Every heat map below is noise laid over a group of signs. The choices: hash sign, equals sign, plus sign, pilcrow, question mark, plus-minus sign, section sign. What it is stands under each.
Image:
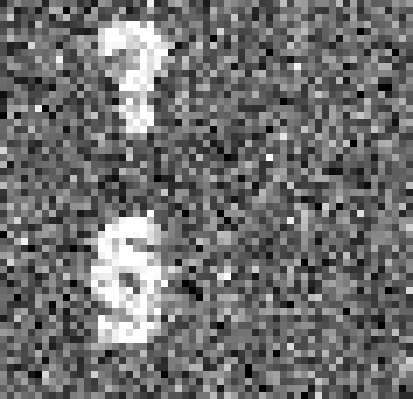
top left: question mark; bottom left: section sign
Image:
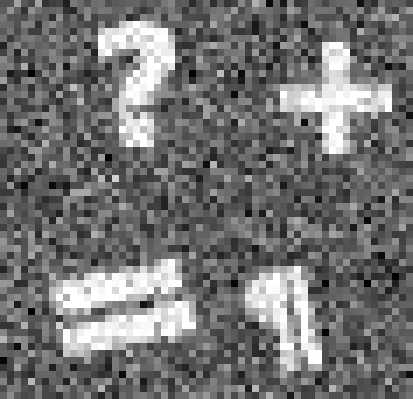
top left: question mark; top right: plus sign; bottom left: equals sign; bottom right: pilcrow
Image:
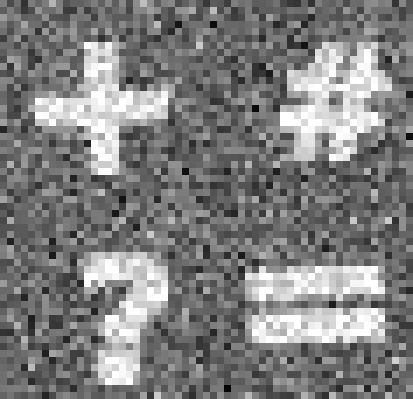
top left: plus sign; top right: hash sign; bottom left: question mark; bottom right: equals sign
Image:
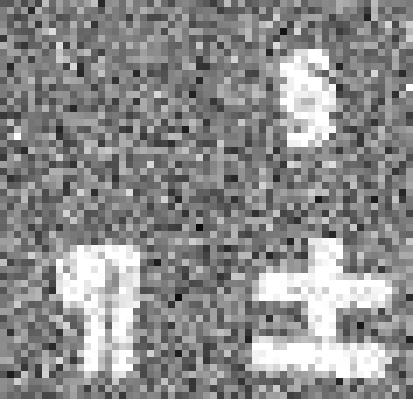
top right: section sign; bottom left: pilcrow; bottom right: plus-minus sign
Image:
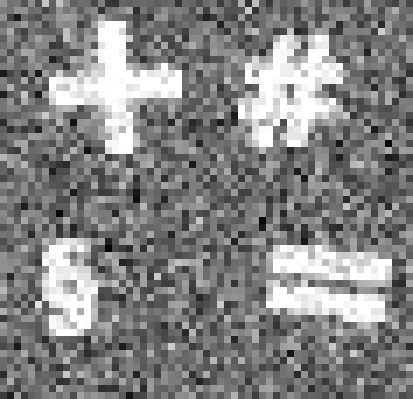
top left: plus sign; top right: hash sign; bottom left: section sign; bottom right: equals sign
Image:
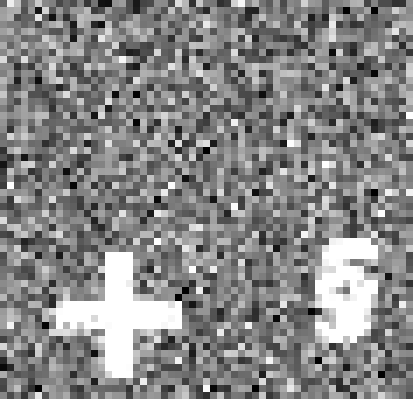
bottom left: plus sign; bottom right: section sign
